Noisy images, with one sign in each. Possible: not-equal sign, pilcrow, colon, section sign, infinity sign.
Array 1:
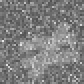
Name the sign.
not-equal sign
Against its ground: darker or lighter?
lighter
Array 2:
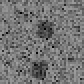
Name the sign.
colon
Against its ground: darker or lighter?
darker
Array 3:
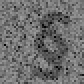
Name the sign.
section sign
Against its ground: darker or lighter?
darker
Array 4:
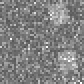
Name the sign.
colon
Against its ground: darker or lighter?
lighter
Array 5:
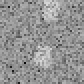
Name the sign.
colon
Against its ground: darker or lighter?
lighter
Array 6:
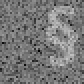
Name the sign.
section sign
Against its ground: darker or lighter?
lighter
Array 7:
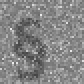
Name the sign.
section sign
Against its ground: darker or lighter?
darker
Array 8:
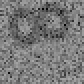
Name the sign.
infinity sign
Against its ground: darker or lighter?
darker
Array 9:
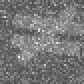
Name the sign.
not-equal sign
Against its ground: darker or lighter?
lighter
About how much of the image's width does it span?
nearly all
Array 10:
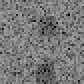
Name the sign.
colon
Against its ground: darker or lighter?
darker
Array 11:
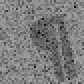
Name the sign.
pilcrow
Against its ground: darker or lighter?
darker
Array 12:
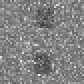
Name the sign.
colon
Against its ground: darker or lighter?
darker
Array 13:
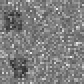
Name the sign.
colon
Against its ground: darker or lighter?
darker
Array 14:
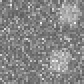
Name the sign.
colon
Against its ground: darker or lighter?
lighter
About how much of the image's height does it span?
nearly all
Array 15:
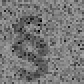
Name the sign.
section sign
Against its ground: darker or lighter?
darker
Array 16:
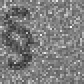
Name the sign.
section sign
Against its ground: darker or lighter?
darker
